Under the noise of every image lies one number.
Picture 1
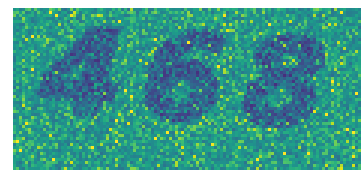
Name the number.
468
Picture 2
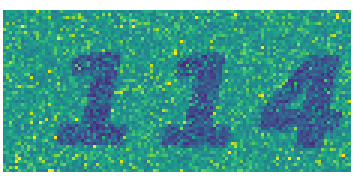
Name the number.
114
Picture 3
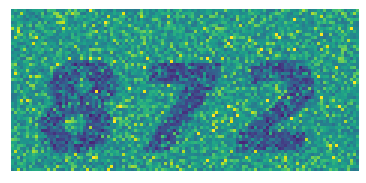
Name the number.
872
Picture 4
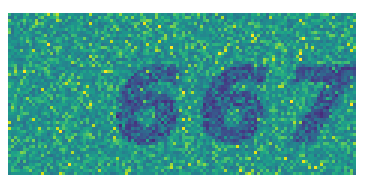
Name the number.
667
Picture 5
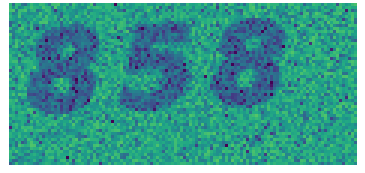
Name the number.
858
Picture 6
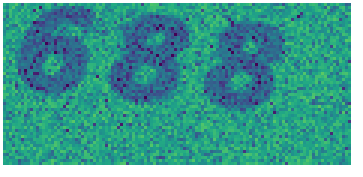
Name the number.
688
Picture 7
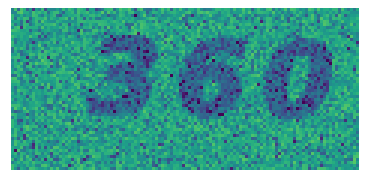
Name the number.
360
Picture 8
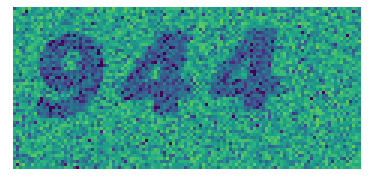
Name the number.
944
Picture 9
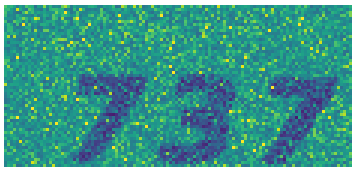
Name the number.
737
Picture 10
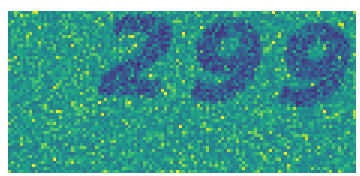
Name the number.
299
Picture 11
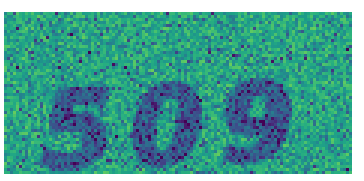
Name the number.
509
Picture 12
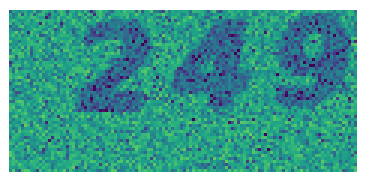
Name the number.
249
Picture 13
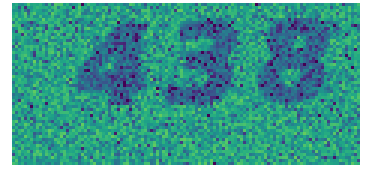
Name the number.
438
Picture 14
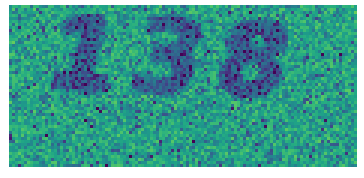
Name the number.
138
